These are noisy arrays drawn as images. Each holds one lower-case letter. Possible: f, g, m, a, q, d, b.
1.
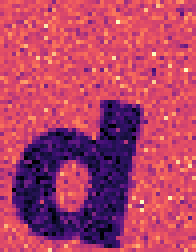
d
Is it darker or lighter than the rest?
darker
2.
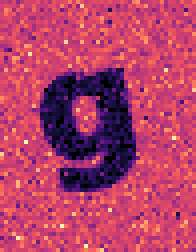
g
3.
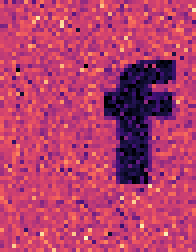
f
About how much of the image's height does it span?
half
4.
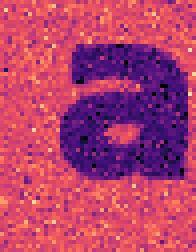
a
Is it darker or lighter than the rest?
darker
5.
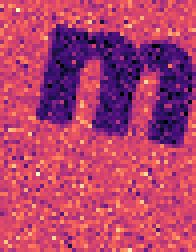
m
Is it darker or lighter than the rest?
darker
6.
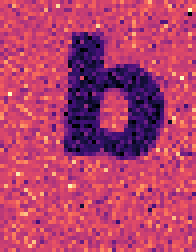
b
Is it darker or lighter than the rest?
darker
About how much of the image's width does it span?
half
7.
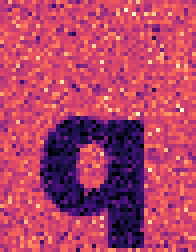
q
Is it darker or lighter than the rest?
darker
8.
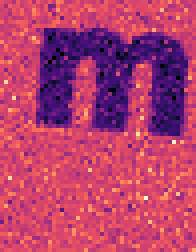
m
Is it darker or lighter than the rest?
darker
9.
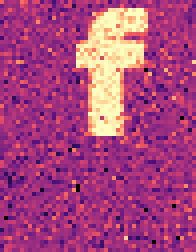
f
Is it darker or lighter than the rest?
lighter
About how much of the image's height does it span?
half
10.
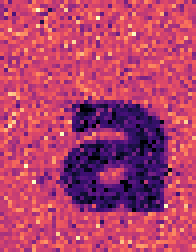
a
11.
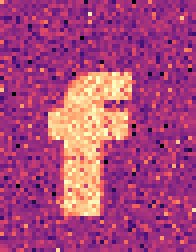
f
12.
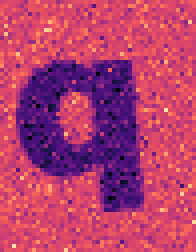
q
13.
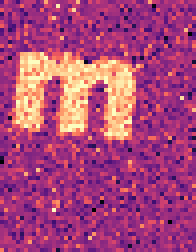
m
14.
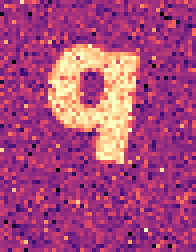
q
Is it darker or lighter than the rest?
lighter
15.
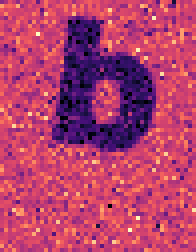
b
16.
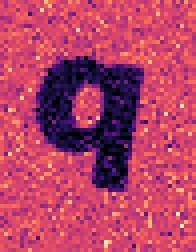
q
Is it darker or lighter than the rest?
darker
